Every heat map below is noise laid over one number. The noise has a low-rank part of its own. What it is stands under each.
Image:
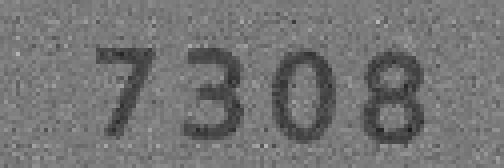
7308
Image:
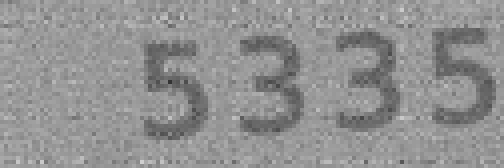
5335
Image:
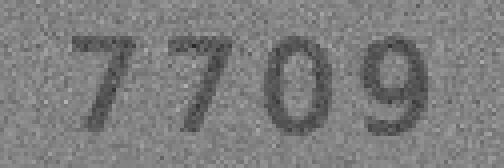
7709
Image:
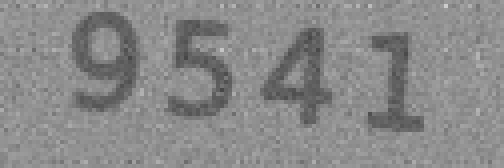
9541
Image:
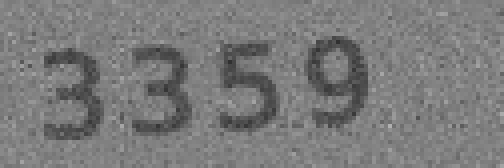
3359
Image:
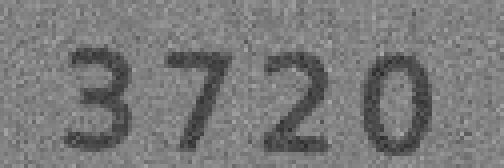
3720
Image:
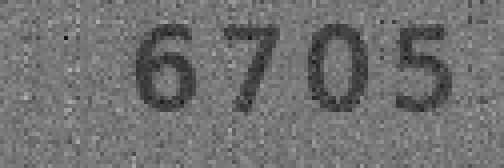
6705
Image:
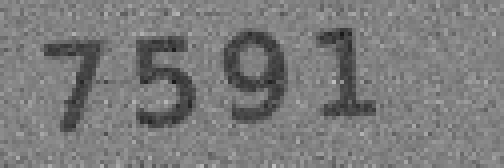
7591
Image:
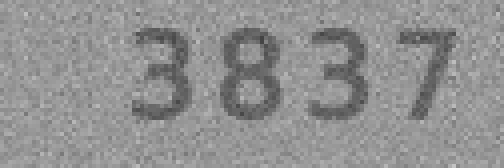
3837
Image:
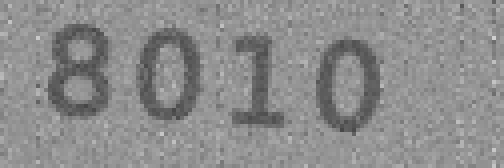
8010
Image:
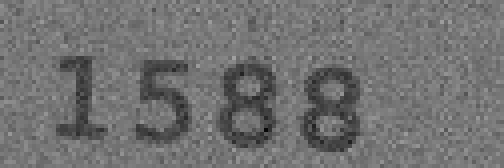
1588
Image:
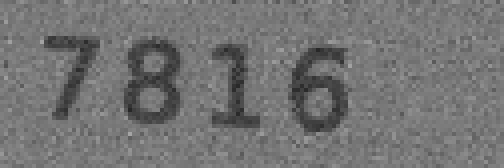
7816
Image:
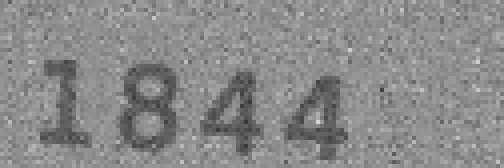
1844
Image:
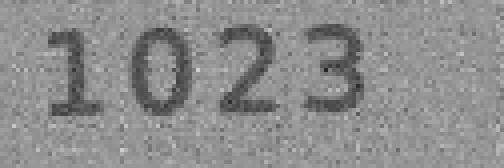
1023
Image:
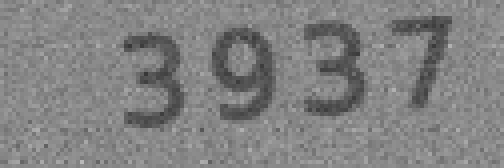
3937
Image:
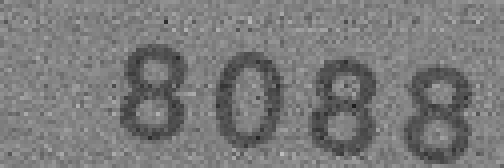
8088
